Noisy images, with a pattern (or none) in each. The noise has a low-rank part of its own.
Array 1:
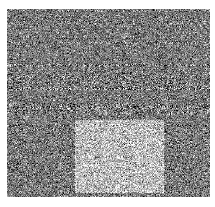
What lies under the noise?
one block
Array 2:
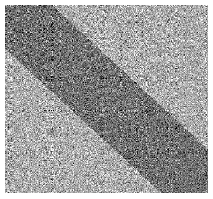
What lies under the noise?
a diagonal band
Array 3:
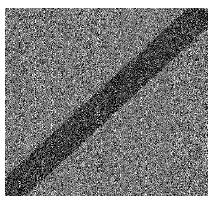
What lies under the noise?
a diagonal band
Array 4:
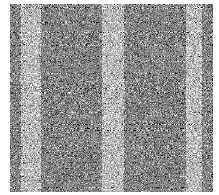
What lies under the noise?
bands of columns
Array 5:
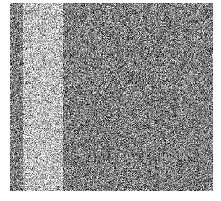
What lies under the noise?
one band of columns
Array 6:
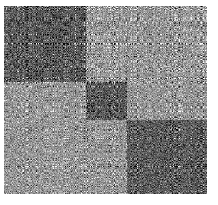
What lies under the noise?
blocks along the diagonal
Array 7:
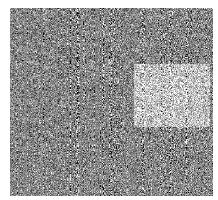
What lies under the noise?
one block
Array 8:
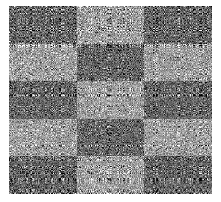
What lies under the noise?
a checkerboard
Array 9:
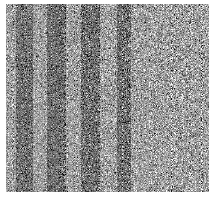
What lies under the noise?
bands of columns
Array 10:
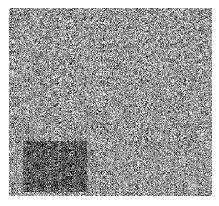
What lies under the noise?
one block
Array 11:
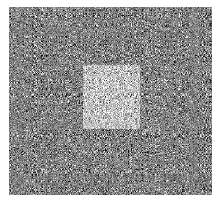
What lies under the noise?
one block
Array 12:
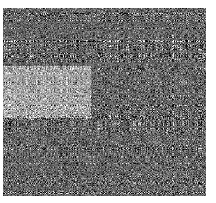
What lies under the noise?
one block
